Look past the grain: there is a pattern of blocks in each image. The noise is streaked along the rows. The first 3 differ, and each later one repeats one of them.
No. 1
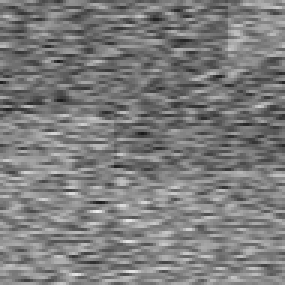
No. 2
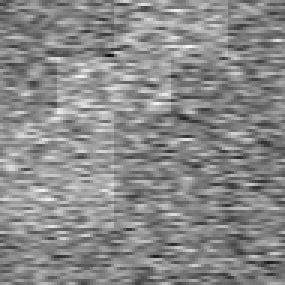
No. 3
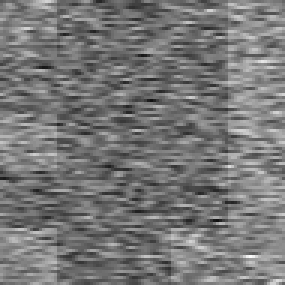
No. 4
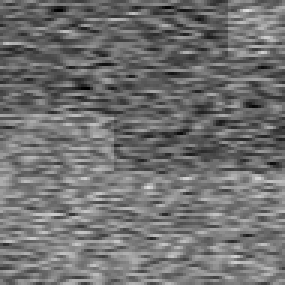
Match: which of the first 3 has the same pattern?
1
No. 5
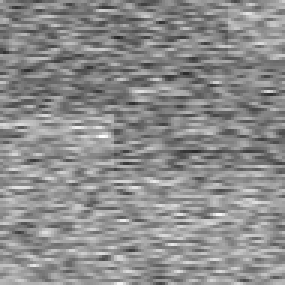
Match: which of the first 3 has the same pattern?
1
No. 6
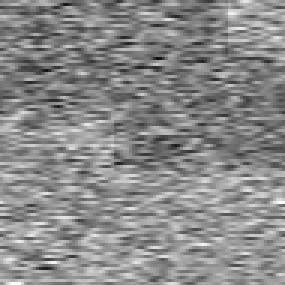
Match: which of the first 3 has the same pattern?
1
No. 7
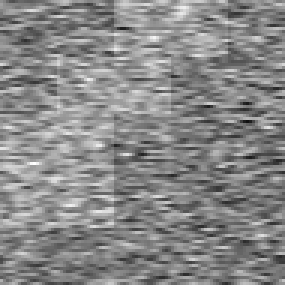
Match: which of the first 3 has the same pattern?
2
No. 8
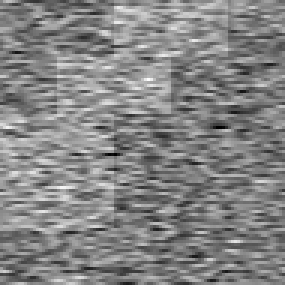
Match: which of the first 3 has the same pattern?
2
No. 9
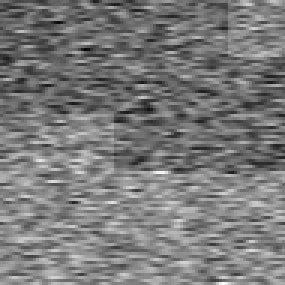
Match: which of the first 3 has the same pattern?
1
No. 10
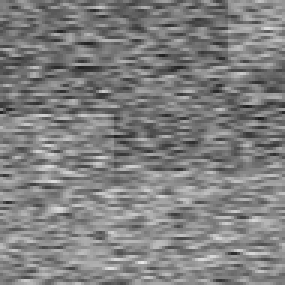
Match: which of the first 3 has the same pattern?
1
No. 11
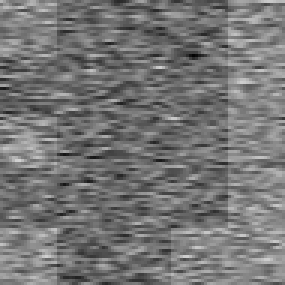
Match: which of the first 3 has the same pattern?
3
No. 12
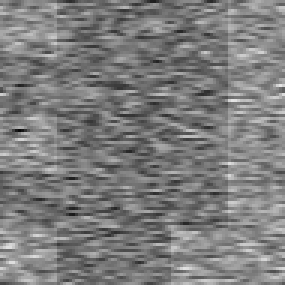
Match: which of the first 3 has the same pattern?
3
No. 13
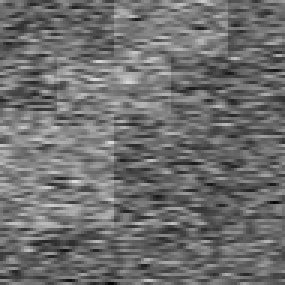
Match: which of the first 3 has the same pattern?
2
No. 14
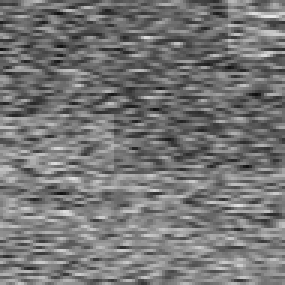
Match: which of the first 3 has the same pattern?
1
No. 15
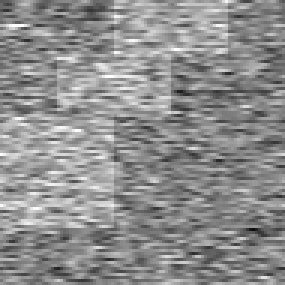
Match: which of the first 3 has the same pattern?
2
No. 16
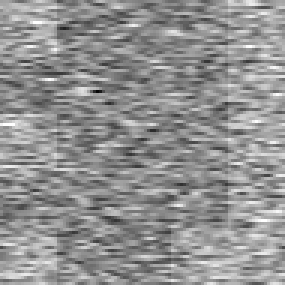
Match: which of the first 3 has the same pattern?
3
